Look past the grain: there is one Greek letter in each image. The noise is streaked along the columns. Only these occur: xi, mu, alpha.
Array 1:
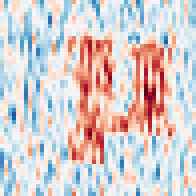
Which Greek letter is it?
mu
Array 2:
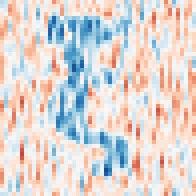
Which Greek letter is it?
xi
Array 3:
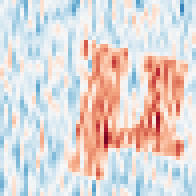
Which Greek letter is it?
mu
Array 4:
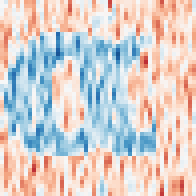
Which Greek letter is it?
alpha
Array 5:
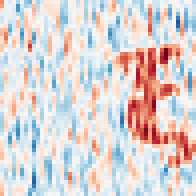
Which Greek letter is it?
xi
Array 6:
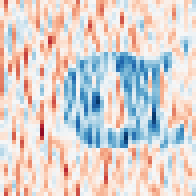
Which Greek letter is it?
alpha
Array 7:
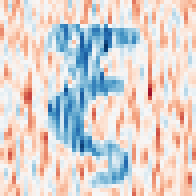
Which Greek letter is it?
xi
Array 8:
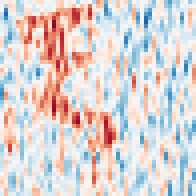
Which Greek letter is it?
xi
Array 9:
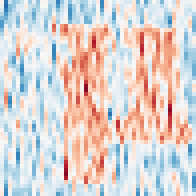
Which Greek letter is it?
mu
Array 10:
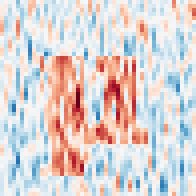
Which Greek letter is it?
mu
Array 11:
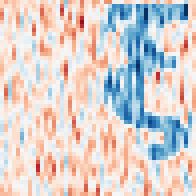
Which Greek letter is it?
xi
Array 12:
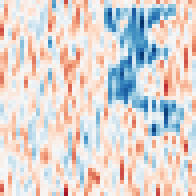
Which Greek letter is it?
xi
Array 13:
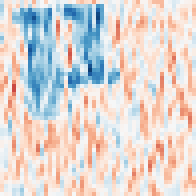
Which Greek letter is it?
mu
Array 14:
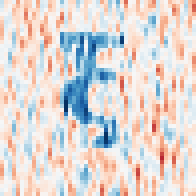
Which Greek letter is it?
xi
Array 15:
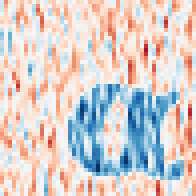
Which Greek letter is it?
alpha
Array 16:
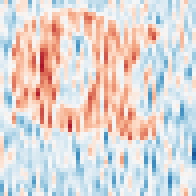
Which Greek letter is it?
alpha
